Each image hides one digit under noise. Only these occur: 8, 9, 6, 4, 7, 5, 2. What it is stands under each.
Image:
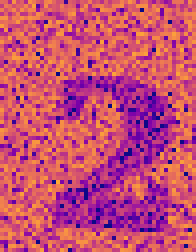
2
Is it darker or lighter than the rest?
darker
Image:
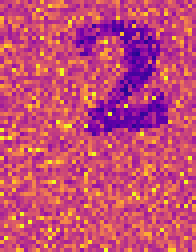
2
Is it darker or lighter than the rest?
darker
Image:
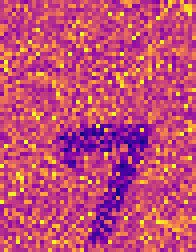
7
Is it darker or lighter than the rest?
darker
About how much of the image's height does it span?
half
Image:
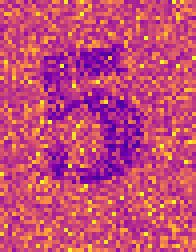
5
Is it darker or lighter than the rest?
darker
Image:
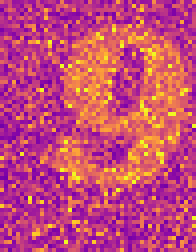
9
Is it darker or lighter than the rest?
lighter
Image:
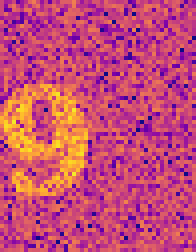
9
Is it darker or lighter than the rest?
lighter
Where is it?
middle left
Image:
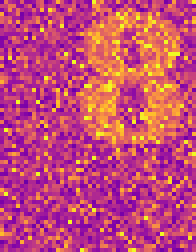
8
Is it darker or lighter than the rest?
lighter
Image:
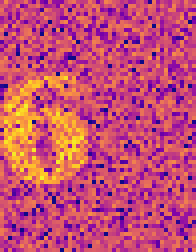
6
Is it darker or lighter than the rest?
lighter
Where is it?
middle left
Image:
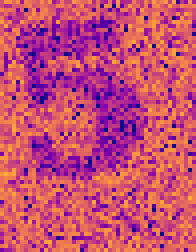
5
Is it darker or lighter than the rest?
darker
